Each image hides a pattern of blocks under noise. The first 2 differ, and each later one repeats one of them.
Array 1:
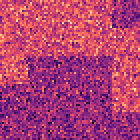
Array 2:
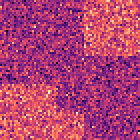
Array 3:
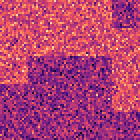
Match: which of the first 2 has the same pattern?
1
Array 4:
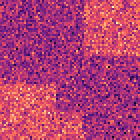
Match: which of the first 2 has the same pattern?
2
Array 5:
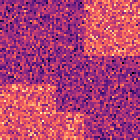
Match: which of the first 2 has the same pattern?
2
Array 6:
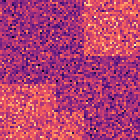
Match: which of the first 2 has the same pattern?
2
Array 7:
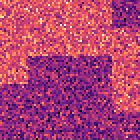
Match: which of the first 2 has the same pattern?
1
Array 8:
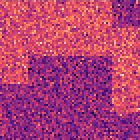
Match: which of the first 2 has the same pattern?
1
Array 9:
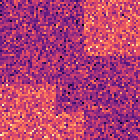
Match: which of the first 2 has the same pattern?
2
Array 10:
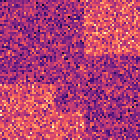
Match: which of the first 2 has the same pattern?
2
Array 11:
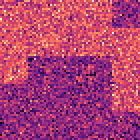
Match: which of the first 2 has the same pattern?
1
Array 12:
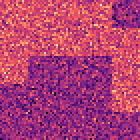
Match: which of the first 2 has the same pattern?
1
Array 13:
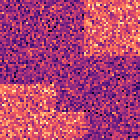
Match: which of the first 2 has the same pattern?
2
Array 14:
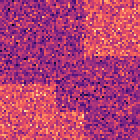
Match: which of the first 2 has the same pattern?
2
